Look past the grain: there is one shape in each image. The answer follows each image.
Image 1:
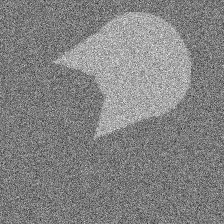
cat's head
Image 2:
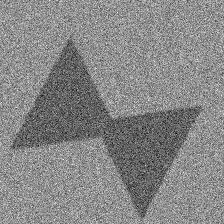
bow tie
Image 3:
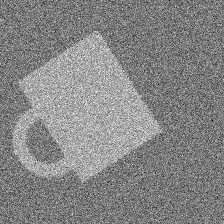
cup
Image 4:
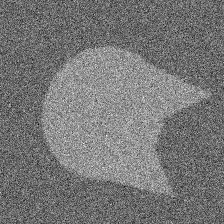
cat's head
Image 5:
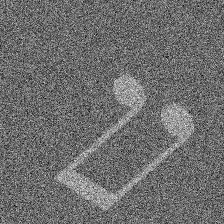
pair of musical notes
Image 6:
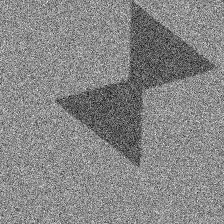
bow tie
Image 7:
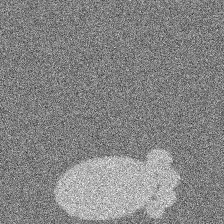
footprint
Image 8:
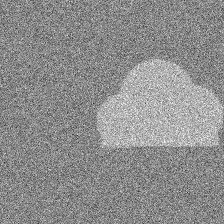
cloud
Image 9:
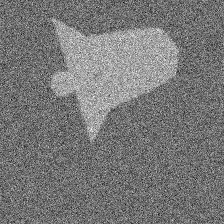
bell
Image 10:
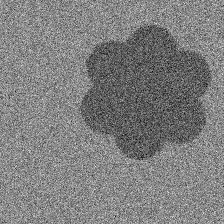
flower
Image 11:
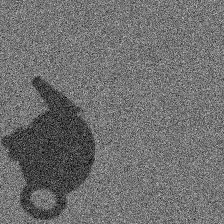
teapot
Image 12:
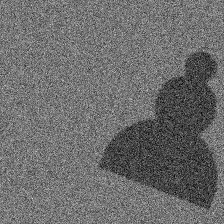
chess pawn
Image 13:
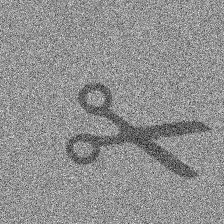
pair of scissors
